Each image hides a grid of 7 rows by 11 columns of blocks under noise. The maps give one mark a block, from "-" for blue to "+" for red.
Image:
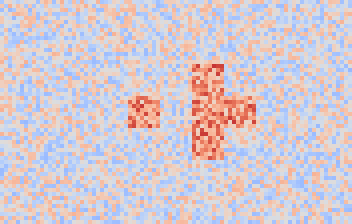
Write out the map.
-----------
-----------
------+----
----+-++---
------+----
-----------
-----------
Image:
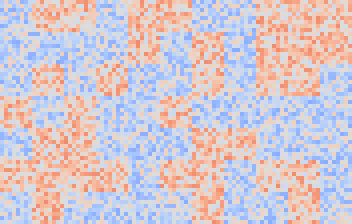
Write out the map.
-++-++--+++
----+-+-+++
-+-+--+-++-
+-+--+-----
-++---++---
++++-++-++-
-+----+--+-
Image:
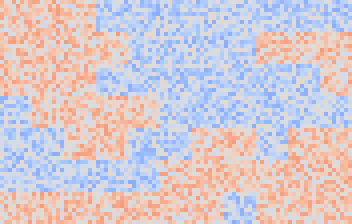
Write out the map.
+++--------
++++----+++
+++-------+
-++++------
--++--++-++
-----++++++
+++++++-+++
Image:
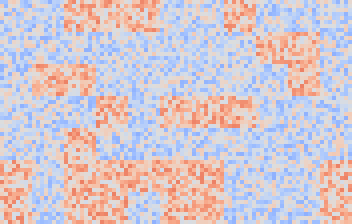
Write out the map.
--+++--+---
--------++-
-++------+-
---+-+++---
--+--------
+-+++++---+
+-++-++---+
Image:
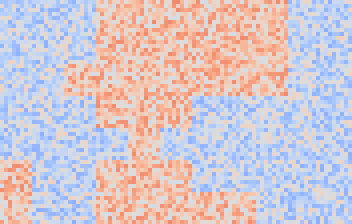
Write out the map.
---++++++--
---++++++--
--+++++++--
---+++-----
----+------
+--+++-----
+--+++++---
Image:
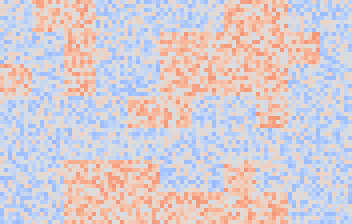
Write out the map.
-++----++--
--+--+++++-
+-+--++++--
----++--+--
-----------
--+++--+---
--+++++++--
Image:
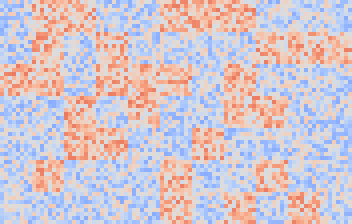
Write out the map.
-++--+++---
-+-+----+++
++-+++-+---
--+-+--++--
--++--+----
-+---+--+--
-----+-+-+-
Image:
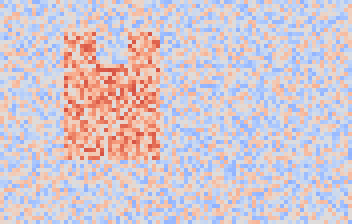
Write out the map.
-----------
--+-+------
--+++------
--+++------
--+++------
-----------
-----------
